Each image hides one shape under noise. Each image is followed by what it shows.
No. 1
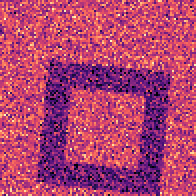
square frame
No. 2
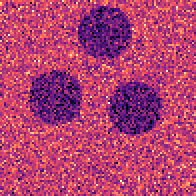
three dots
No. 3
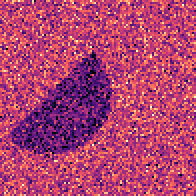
half disc
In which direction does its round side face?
down and right
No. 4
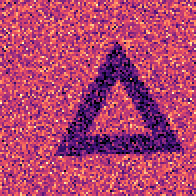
triangle frame
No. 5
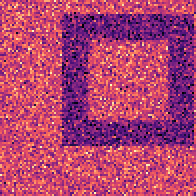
square frame
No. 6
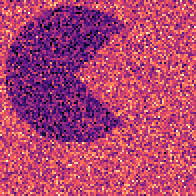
disc with a wedge cut out
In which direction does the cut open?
right
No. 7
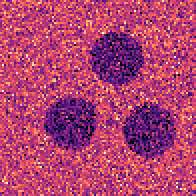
three dots
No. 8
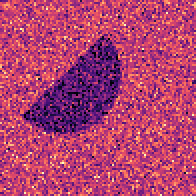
half disc
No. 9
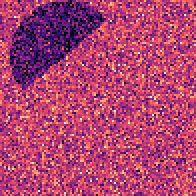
half disc
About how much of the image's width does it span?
half
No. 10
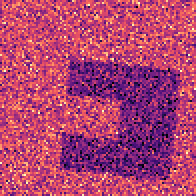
square with a notch
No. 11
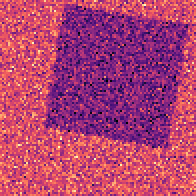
square
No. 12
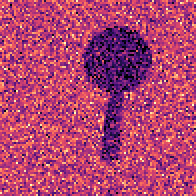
lollipop
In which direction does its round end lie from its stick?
up
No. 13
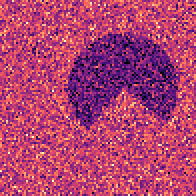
disc with a wedge cut out
